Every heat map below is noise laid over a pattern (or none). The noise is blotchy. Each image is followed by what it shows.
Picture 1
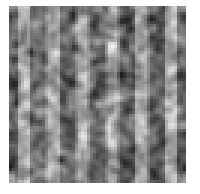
vertical stripes
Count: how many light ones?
6
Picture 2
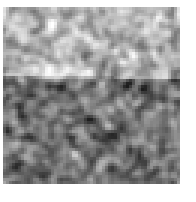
a sharp edge
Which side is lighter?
top
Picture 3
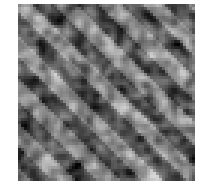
diagonal stripes
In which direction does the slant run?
top left to bottom right
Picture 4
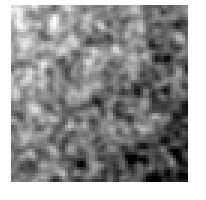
a smooth slope
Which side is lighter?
top left
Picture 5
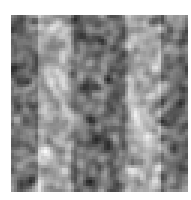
vertical stripes
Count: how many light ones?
2
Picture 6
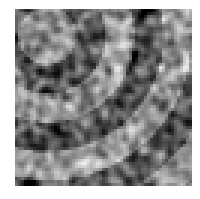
rings round one point
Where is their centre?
top left
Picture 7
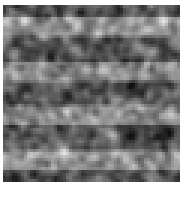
horizontal stripes
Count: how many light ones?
4
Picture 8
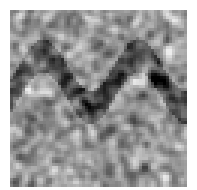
a wavy band
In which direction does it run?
left to right
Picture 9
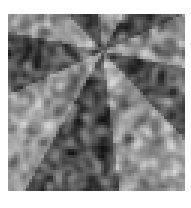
spokes from one point
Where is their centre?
top middle
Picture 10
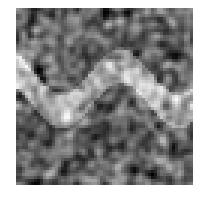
a wavy band
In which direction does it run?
left to right
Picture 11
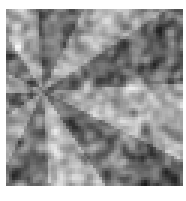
spokes from one point
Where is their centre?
middle left
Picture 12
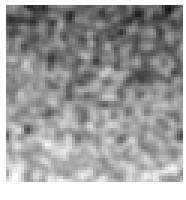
a smooth slope
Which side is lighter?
bottom
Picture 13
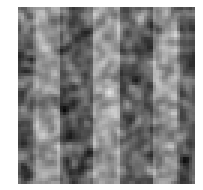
vertical stripes
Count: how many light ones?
3
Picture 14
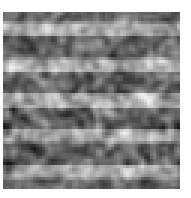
horizontal stripes
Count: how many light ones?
5
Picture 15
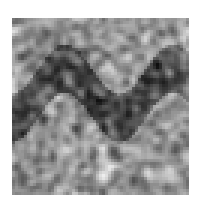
a wavy band
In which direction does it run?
left to right
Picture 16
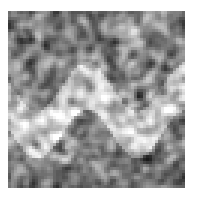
a wavy band
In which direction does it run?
left to right
